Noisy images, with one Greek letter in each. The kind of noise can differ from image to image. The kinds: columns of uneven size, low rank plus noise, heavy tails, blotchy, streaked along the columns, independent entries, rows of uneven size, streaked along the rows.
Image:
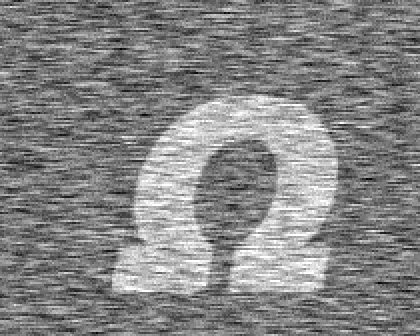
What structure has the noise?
streaked along the rows
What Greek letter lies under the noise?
omega
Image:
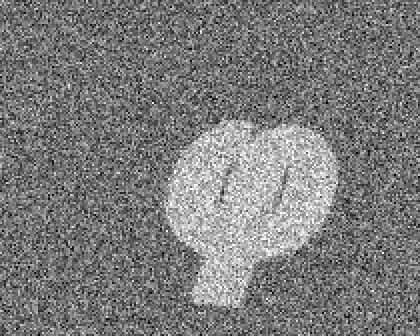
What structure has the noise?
independent entries
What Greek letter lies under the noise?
phi
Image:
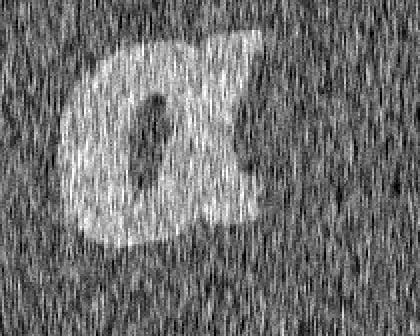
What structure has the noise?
streaked along the columns
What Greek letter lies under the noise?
alpha
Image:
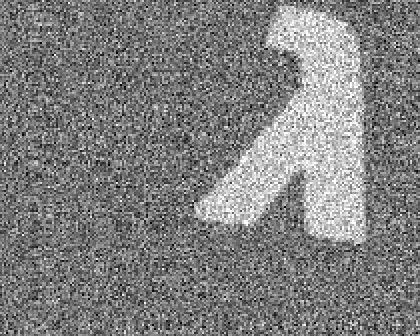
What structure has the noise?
low rank plus noise
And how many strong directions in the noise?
five to eight
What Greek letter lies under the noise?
lambda
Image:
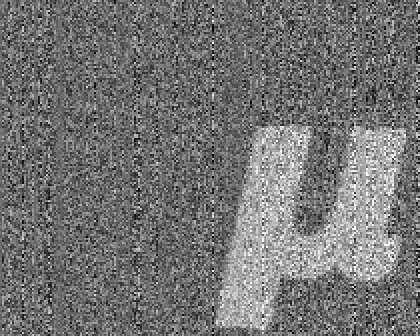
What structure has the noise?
columns of uneven size
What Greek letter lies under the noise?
mu
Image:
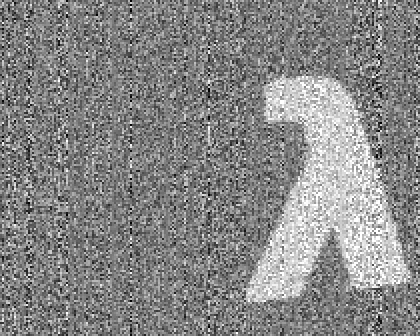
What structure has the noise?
columns of uneven size
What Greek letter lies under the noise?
lambda
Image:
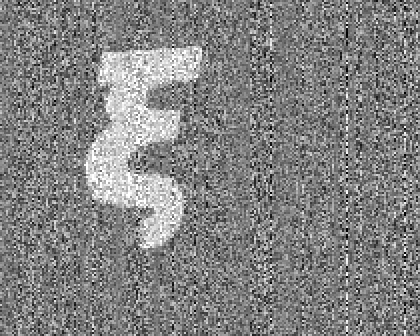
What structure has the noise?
columns of uneven size
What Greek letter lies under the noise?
xi
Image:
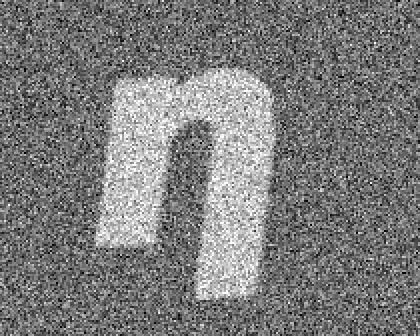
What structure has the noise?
independent entries
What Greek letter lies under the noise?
eta
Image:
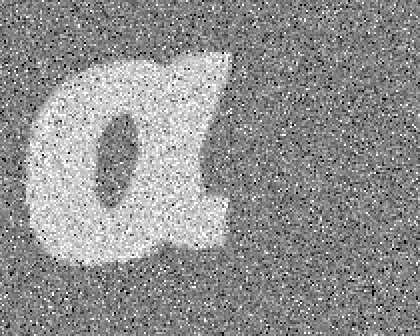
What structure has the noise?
heavy tails
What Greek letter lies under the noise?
alpha
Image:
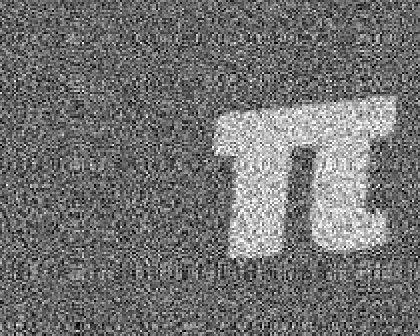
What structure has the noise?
low rank plus noise
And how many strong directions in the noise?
two
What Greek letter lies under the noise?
pi
